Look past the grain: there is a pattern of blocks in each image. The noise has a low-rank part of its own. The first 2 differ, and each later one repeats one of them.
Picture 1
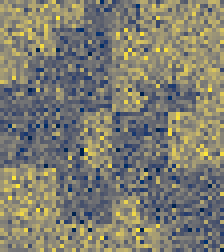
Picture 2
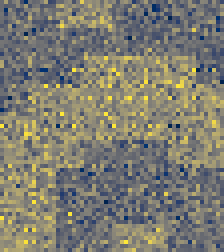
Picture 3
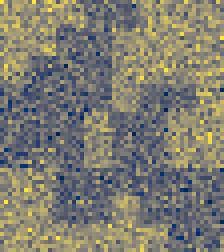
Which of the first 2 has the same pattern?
1
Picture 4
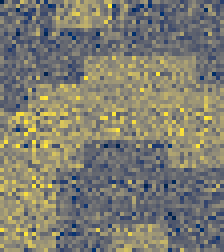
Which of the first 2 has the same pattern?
2
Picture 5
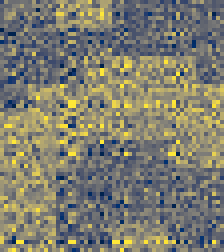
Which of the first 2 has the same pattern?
2
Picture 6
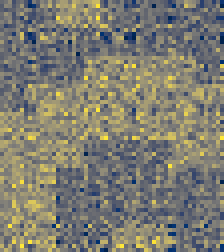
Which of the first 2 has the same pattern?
2
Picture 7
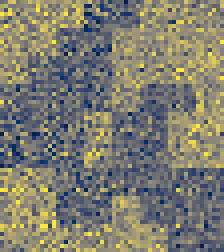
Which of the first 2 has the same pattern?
1
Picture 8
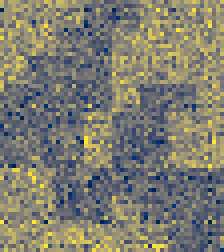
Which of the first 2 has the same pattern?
1
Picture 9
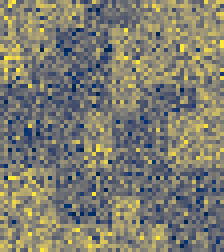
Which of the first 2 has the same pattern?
1
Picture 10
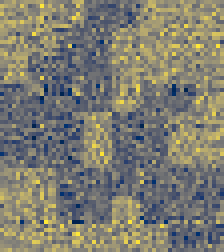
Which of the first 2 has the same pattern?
1
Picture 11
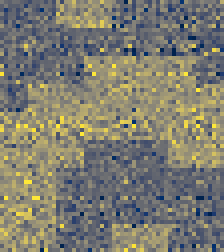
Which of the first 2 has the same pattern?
2
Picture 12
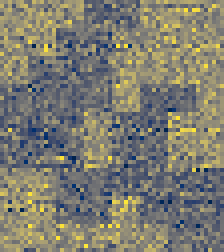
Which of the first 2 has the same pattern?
1
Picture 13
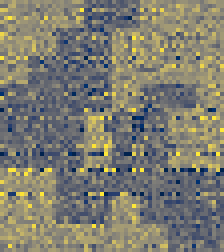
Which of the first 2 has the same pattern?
1
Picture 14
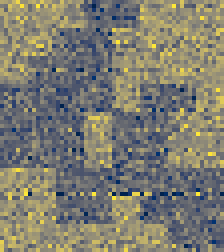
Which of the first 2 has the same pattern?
1
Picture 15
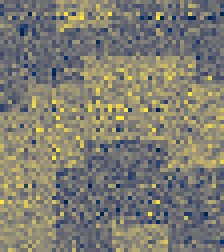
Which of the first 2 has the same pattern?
2
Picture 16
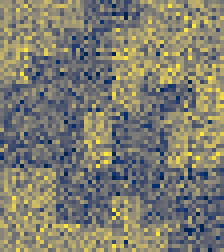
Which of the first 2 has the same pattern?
1
